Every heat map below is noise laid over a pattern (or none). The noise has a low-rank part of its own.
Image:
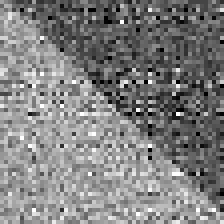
a sharp edge
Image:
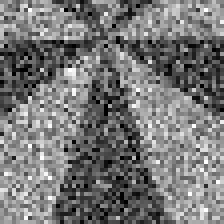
spokes from one point
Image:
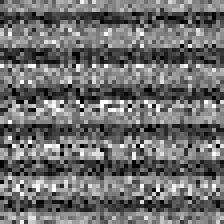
horizontal stripes
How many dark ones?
6
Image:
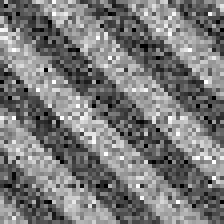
diagonal stripes
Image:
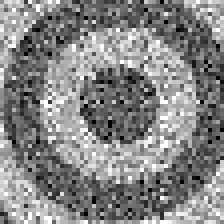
rings round one point
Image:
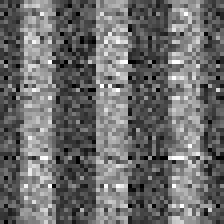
vertical stripes
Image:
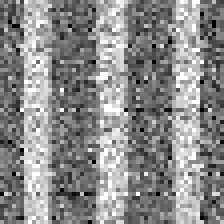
vertical stripes
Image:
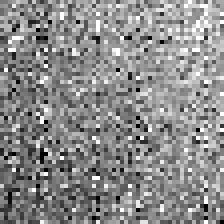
a smooth slope
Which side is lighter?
top right
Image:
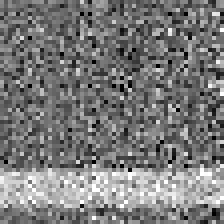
one horizontal stripe
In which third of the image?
bottom
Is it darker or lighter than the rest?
lighter
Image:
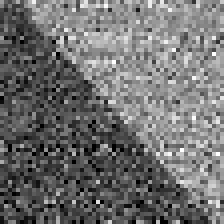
a sharp edge
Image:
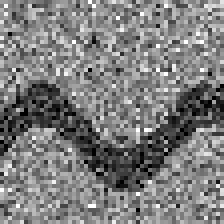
a wavy band
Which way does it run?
left to right
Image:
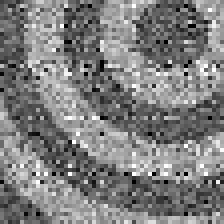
rings round one point
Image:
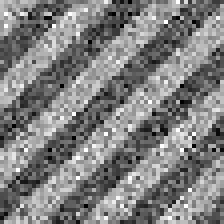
diagonal stripes
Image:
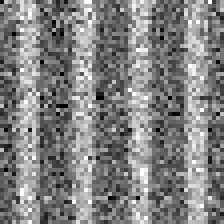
vertical stripes
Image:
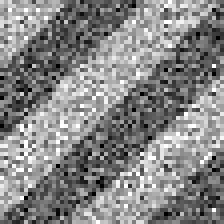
diagonal stripes
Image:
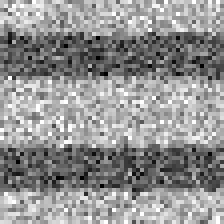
horizontal stripes
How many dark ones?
2
